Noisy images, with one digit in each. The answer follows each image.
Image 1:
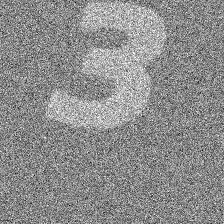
light 3
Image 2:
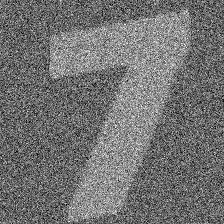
light 7
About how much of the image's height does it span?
nearly all
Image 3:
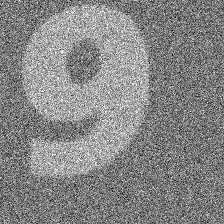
light 9
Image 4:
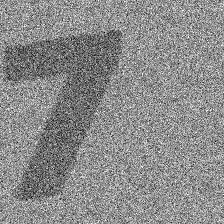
dark 7
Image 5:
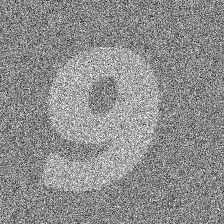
light 9
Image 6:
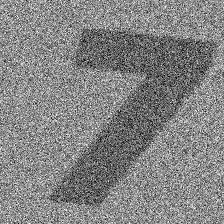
dark 7
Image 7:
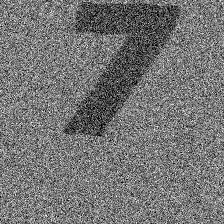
dark 7
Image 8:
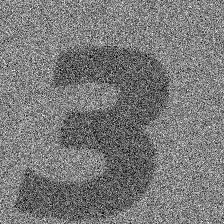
dark 3
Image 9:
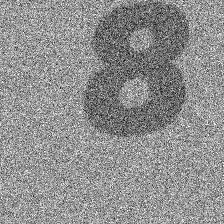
dark 8
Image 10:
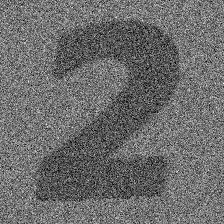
dark 2
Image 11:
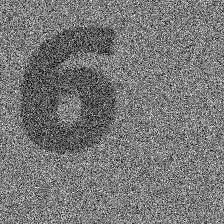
dark 6
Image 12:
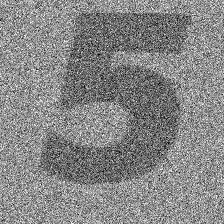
dark 5
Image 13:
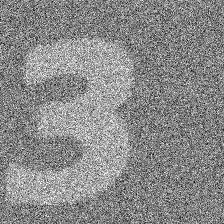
light 3
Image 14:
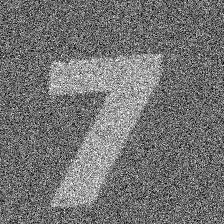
light 7
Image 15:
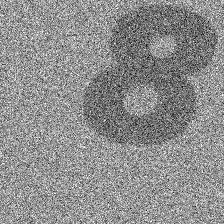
dark 8
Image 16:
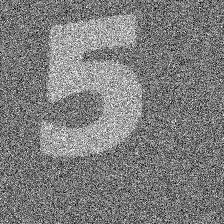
light 5
